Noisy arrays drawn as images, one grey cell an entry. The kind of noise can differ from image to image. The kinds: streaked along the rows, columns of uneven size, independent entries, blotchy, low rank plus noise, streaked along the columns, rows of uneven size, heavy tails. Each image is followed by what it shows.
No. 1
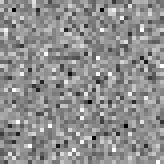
heavy tails
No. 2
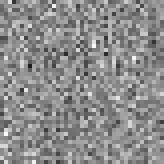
low rank plus noise
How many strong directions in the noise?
five to eight
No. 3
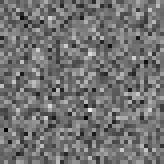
independent entries
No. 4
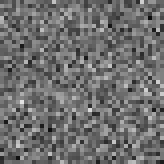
independent entries
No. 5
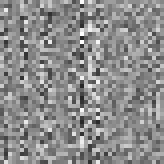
columns of uneven size
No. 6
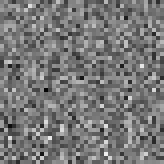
low rank plus noise
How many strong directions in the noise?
three or four
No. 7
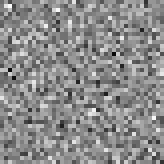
independent entries
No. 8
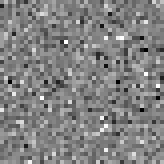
heavy tails
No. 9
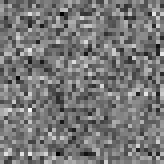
low rank plus noise
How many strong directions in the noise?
one
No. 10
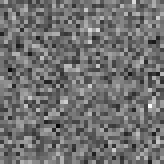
independent entries
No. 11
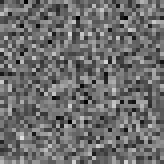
independent entries
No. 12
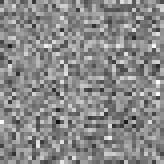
low rank plus noise
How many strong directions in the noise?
three or four
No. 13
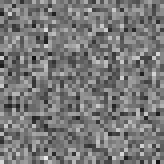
low rank plus noise
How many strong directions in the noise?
three or four
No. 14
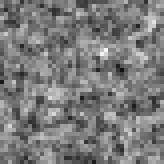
blotchy
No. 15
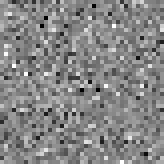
heavy tails
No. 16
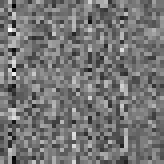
columns of uneven size
